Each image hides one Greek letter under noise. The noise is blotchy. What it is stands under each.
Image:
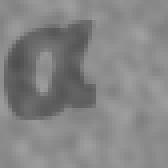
alpha
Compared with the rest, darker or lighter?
darker
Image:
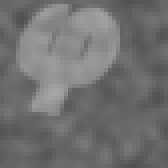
phi
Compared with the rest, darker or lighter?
lighter
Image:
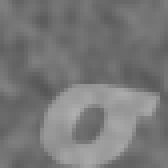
sigma
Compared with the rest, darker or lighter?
lighter
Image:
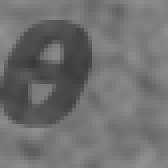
theta
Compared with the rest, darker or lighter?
darker
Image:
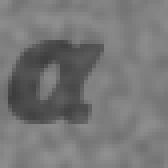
alpha
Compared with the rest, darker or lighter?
darker
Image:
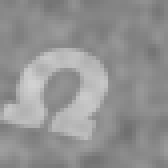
omega
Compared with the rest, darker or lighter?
lighter
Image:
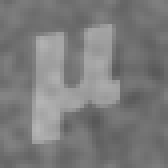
mu
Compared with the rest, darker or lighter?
lighter
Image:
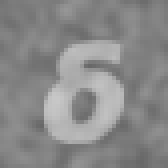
delta
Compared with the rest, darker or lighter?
lighter
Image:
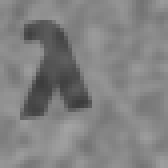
lambda
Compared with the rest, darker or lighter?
darker
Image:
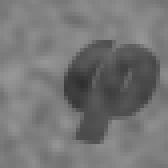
phi
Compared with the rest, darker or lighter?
darker
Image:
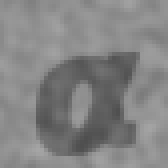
alpha
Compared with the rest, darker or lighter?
darker
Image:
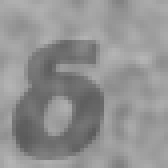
delta
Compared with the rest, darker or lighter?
darker
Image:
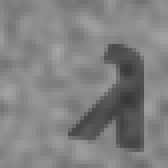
lambda
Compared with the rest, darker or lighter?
darker
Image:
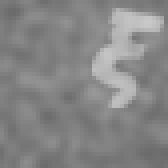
xi
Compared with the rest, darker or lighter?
lighter
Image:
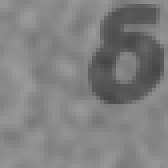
delta
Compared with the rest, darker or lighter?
darker
